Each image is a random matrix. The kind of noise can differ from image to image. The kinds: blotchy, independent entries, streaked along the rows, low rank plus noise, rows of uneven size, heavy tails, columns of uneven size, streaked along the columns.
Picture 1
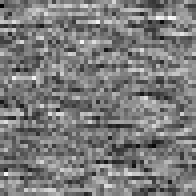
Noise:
streaked along the rows
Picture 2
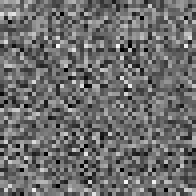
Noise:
low rank plus noise
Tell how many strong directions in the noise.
five to eight
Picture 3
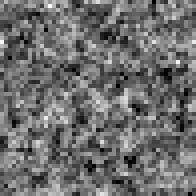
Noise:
blotchy
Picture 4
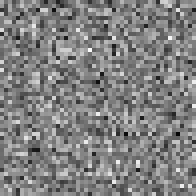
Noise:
low rank plus noise
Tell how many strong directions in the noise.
one
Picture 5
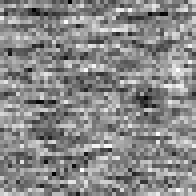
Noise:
streaked along the rows
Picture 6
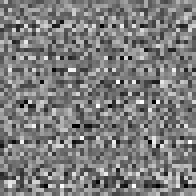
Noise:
rows of uneven size
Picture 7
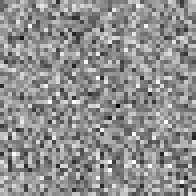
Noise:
low rank plus noise
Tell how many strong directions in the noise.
two
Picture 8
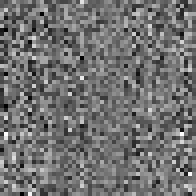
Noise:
columns of uneven size
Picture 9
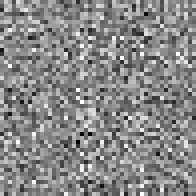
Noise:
low rank plus noise
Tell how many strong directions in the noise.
two
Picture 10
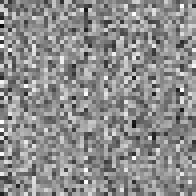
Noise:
columns of uneven size
